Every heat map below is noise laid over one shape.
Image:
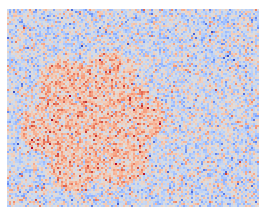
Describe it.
red flower
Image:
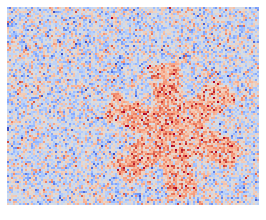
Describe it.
red asterisk
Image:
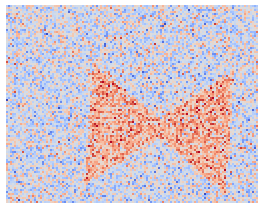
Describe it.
red bow tie
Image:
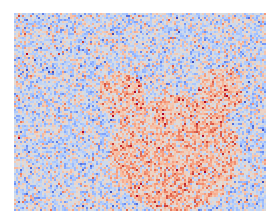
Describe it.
red bear's head
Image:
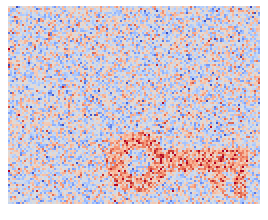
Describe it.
red key
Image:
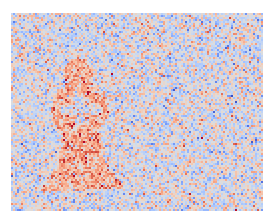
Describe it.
red chess bishop
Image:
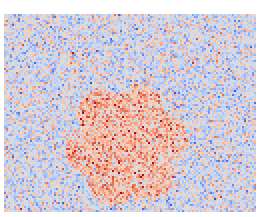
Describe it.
red flower
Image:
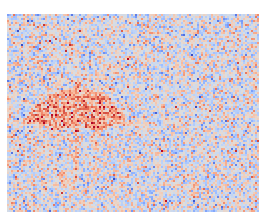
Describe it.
red umbrella
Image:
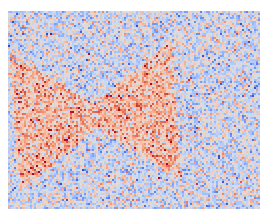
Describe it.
red bow tie
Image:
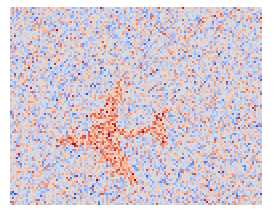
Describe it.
red airplane
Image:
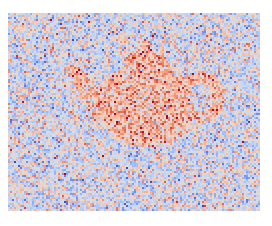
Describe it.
red teapot
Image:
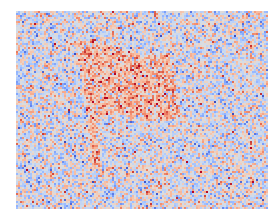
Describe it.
red flag
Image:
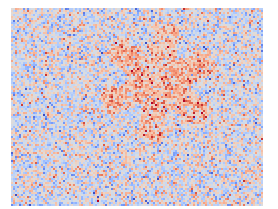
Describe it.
red asterisk
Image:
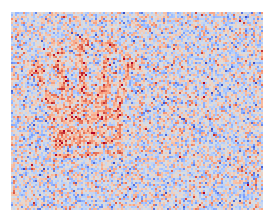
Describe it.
red chess queen
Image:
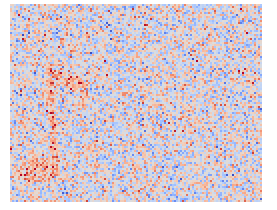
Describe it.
red musical note
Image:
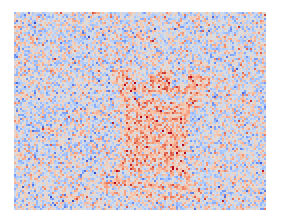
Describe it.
red chess rook
